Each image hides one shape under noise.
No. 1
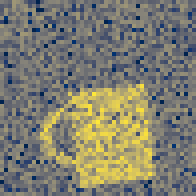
cup
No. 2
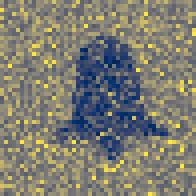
bell
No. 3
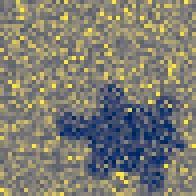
turtle
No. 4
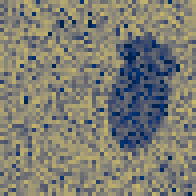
footprint
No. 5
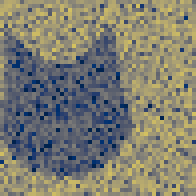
cat's head
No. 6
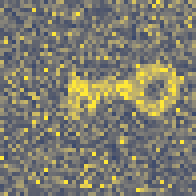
key
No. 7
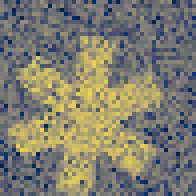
asterisk
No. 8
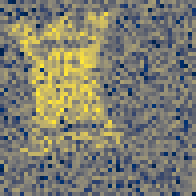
chess rook
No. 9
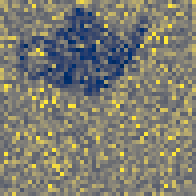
teapot
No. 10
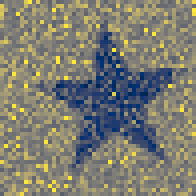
star
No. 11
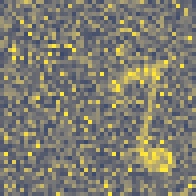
musical note
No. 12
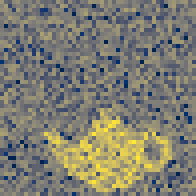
teapot
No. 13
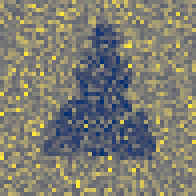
chess pawn
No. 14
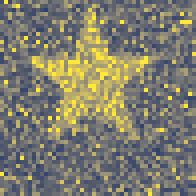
star
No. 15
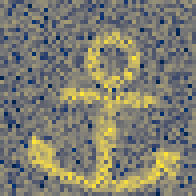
anchor
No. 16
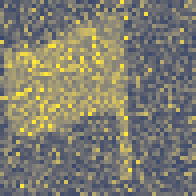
flag
